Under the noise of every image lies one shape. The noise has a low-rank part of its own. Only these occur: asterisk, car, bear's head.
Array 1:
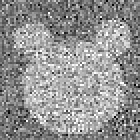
bear's head
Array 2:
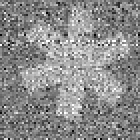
asterisk
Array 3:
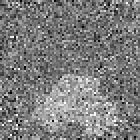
car
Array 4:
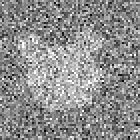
bear's head
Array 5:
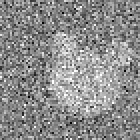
bear's head
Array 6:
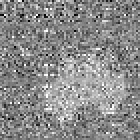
car
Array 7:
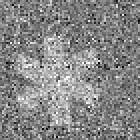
asterisk
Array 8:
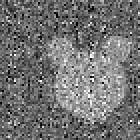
bear's head
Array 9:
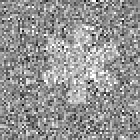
asterisk
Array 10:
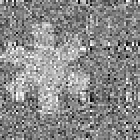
asterisk
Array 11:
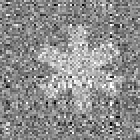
asterisk
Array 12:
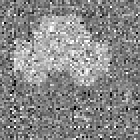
car
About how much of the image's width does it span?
two thirds
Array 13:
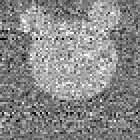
bear's head
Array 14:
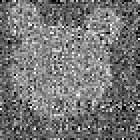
bear's head
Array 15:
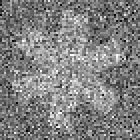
asterisk
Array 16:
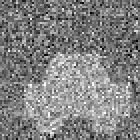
car
